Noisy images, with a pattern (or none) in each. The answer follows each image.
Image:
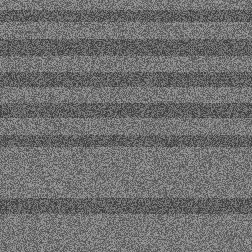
bands of rows
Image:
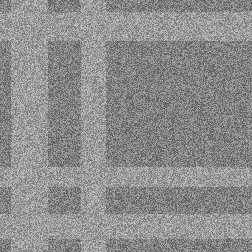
bands of rows crossing bands of columns
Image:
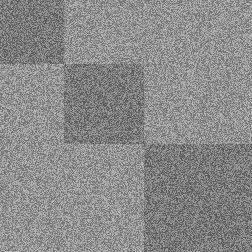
blocks along the diagonal
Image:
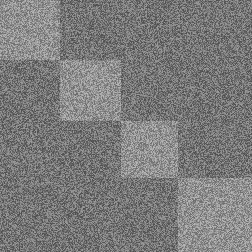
blocks along the diagonal
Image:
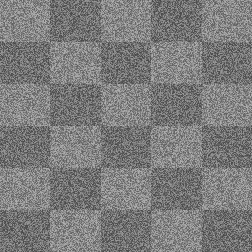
a checkerboard
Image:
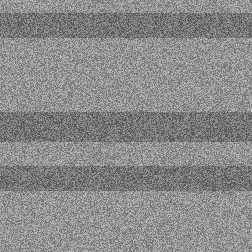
bands of rows
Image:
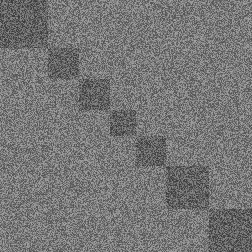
blocks along the diagonal
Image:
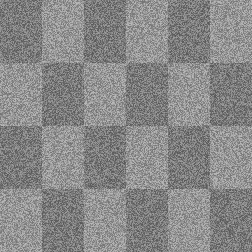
a checkerboard
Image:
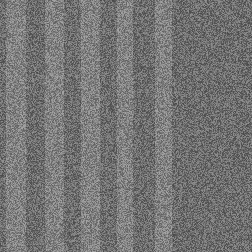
bands of columns
